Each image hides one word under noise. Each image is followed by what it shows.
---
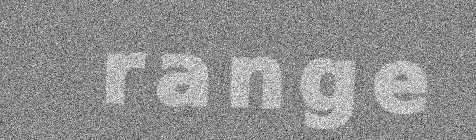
range
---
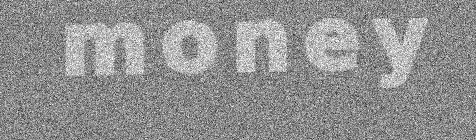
money
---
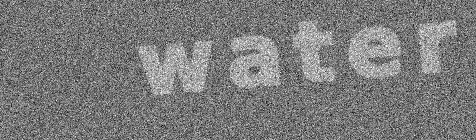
water
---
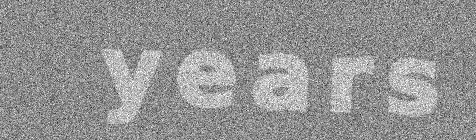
years
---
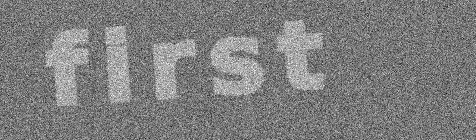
first
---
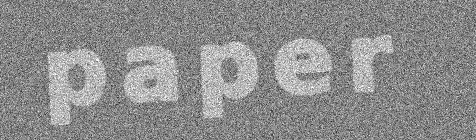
paper
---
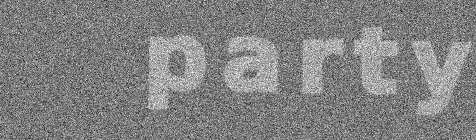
party
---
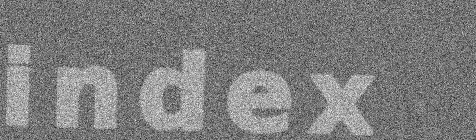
index
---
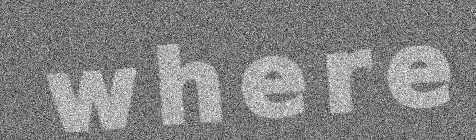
where
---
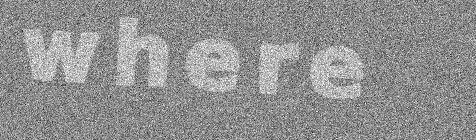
where
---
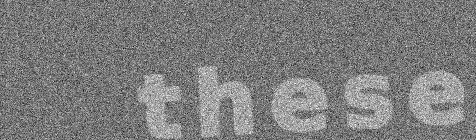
these
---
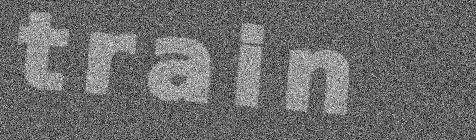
train
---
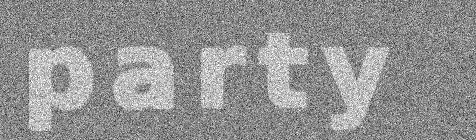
party
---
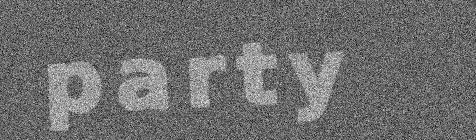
party
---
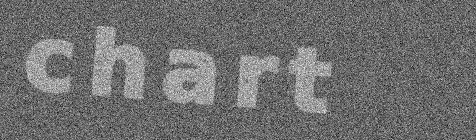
chart
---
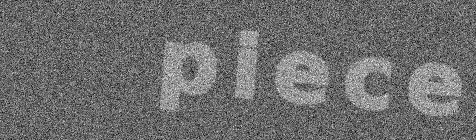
piece
